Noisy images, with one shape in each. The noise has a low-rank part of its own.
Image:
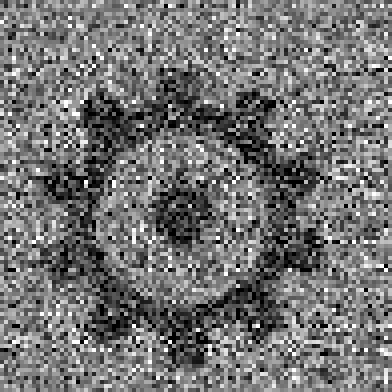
gear
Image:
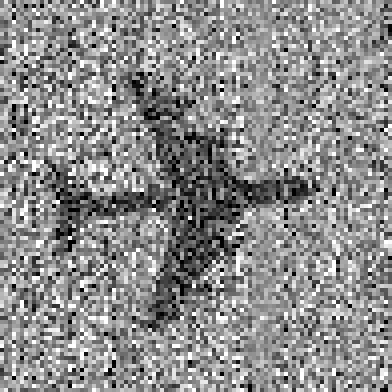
airplane
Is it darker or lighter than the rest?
darker
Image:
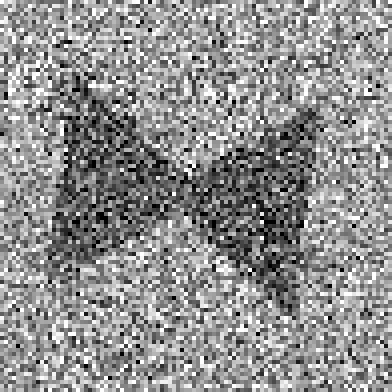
bow tie
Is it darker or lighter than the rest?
darker
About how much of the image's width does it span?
two thirds
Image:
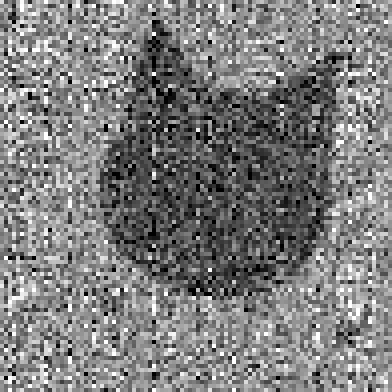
cat's head
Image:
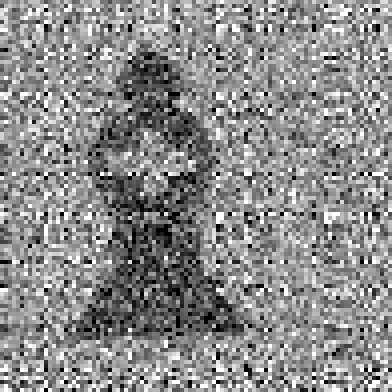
chess bishop
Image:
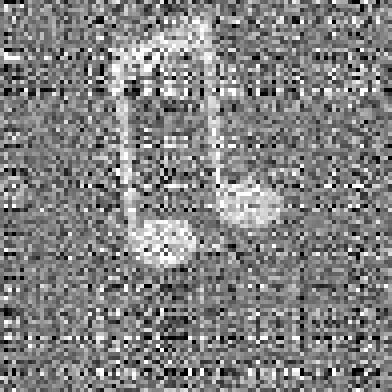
pair of musical notes
